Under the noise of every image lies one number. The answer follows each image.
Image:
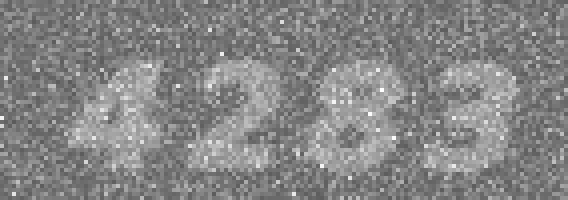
4283
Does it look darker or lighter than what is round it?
lighter
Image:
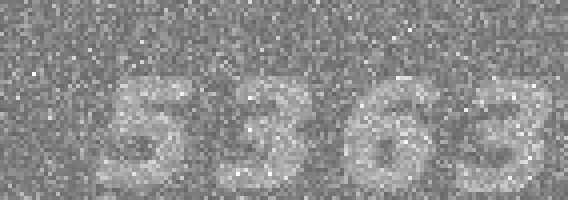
5363
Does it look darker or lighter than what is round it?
lighter
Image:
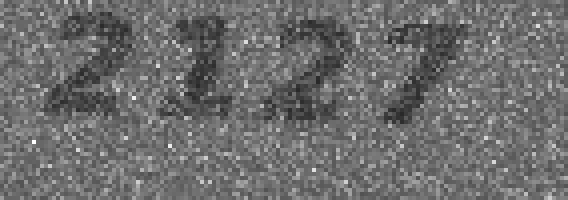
2127
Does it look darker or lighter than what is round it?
darker
